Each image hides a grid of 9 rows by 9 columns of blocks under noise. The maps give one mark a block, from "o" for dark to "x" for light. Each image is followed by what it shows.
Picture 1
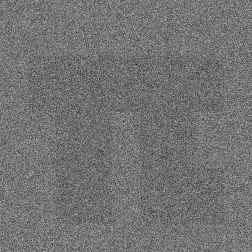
x x x x x x x x x
x x x x x x x x x
x o o o o o o o x
x o o o o o o o x
x x o o x o o x x
x x o o x o o x x
x x o o x o o o x
x x o o x o o o x
x x x x x x x x x
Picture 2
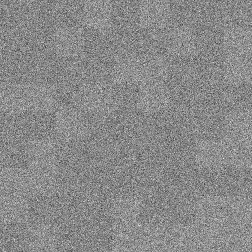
o o o x o x o o o
o o x o o o x o x
o o o o x x o o x
x x o x o x o o o
o o x o o o o o x
o x o o o o o x x
x x o o o o o o o
x o o o x o o x x
o x o o x x x x x
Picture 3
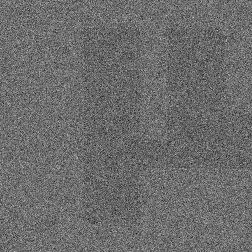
x x x x x x x x x
x x x o o x o o x
x x x o o x o o x
x x x o o x o o x
x x x o o x o o o
x x x o o o o o o
x x x o o x x x x
x x x o o x x x x
x x x x x x x x x
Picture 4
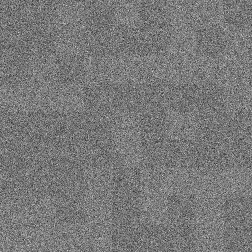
o o x o x o x x o
o o x o o o x o x
o x o x x x x x x
x x x o o o o o x
o o o o x o x o o
o o o o x o o o o
o o o x o x x x x
x x o x o x o x o
x x x x o o o x o
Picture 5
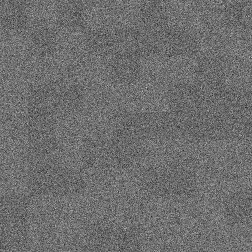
o x o x x o x x o
x o x o o o o x x
x x x x o x x o x
x o o x x x o o o
x o x x o o o o o
x o x o o x x x x
x o o x x o o x x
o x x x x x x x o
o x x o o x x x x
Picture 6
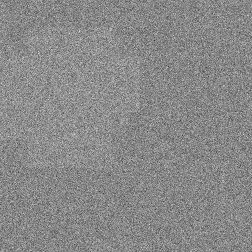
o o o o o o o o o
o x x x o o o o o
x x x x x o o o o
x x x x x o o o o
x x x x o o o o o
o x x x o o o o o
o o o o o o o o o
o o o o o o o o o
o o o o o o o o o
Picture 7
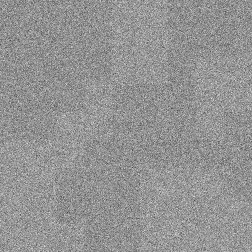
o o o o x x o o o
o o o o x x o o o
o o o o x x o x x
o o o x o o o x x
o o x x o o o x o
x x x o o o o o o
x x o o o x x x o
x x o o o x x x x
x x x o o x x x x
